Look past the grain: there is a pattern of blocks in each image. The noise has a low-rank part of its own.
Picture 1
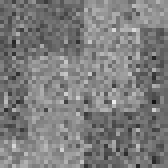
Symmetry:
the same after a half turn
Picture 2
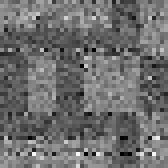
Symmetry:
top and bottom mirror each other
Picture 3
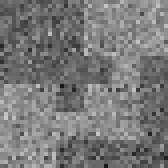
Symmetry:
mirrored about the diagonal from the top left
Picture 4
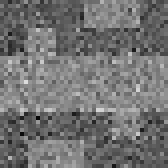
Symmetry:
the same after a half turn
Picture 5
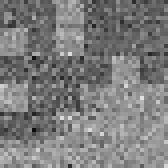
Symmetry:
no symmetry
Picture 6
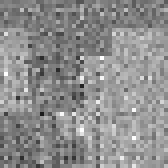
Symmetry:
no symmetry
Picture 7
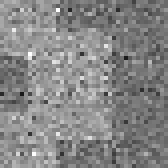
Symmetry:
top and bottom mirror each other
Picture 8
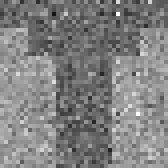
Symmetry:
left and right mirror each other
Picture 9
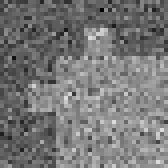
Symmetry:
mirrored about the diagonal from the top left
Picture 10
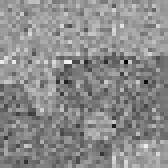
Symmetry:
no symmetry
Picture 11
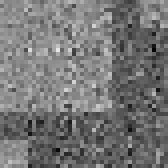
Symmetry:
mirrored about the diagonal from the top left
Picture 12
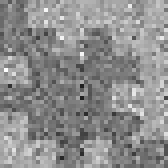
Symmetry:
mirrored about the diagonal from the bottom left
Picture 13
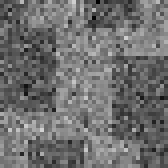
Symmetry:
the same after a half turn
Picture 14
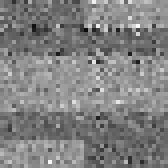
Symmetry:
the same after a half turn
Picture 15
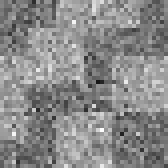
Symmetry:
mirrored about the diagonal from the top left
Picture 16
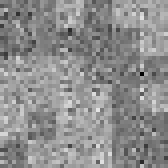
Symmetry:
mirrored about the diagonal from the bottom left
